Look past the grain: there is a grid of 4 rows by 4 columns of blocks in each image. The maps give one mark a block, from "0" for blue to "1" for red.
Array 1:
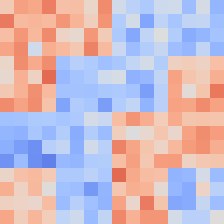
1 1 0 0
1 0 0 1
0 0 1 1
1 0 1 0
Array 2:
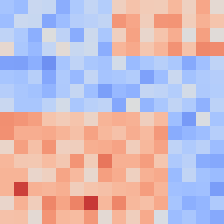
0 0 1 1
0 0 0 0
1 1 1 0
1 1 1 0
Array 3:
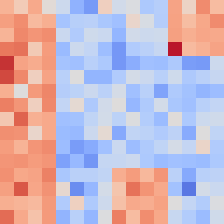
1 0 0 1
1 0 0 0
1 0 0 0
1 0 1 0
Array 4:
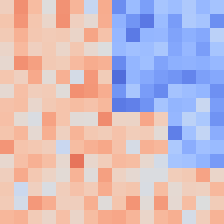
1 1 0 0
1 1 0 0
1 1 1 0
1 1 1 1
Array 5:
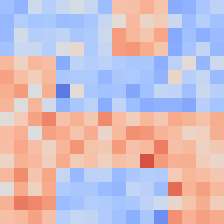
0 0 1 0
1 0 0 0
1 1 1 1
1 0 0 1
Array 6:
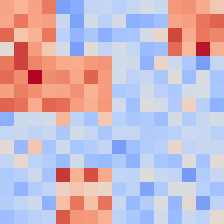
1 0 0 1
1 1 0 0
0 0 0 0
0 1 0 0
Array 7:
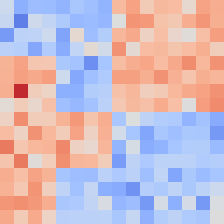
0 0 1 1
1 0 1 1
1 1 0 0
1 0 0 0
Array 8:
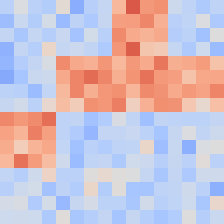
0 0 1 0
0 1 1 1
1 0 0 0
0 0 0 0
